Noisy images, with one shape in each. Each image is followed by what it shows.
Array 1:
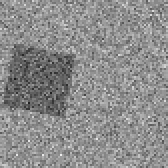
square
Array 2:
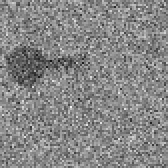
lollipop
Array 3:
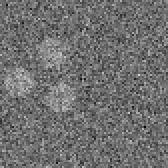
three dots
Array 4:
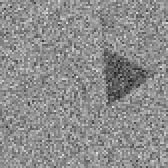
triangle
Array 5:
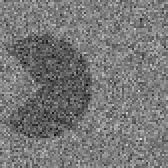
disc with a wedge cut out
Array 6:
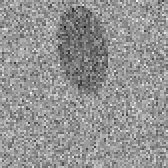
ellipse
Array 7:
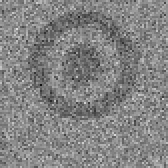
bullseye
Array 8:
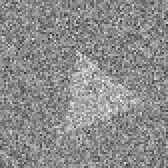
triangle
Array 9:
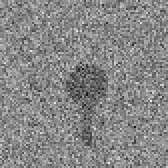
lollipop
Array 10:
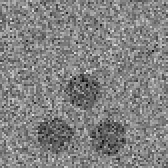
three dots
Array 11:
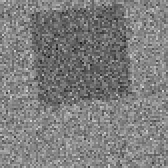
square
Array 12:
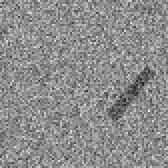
bar
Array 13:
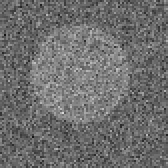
disc
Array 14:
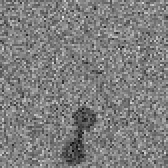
dumbbell
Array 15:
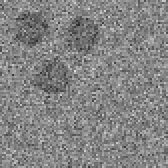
three dots
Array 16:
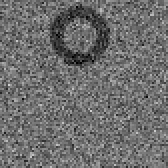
ring
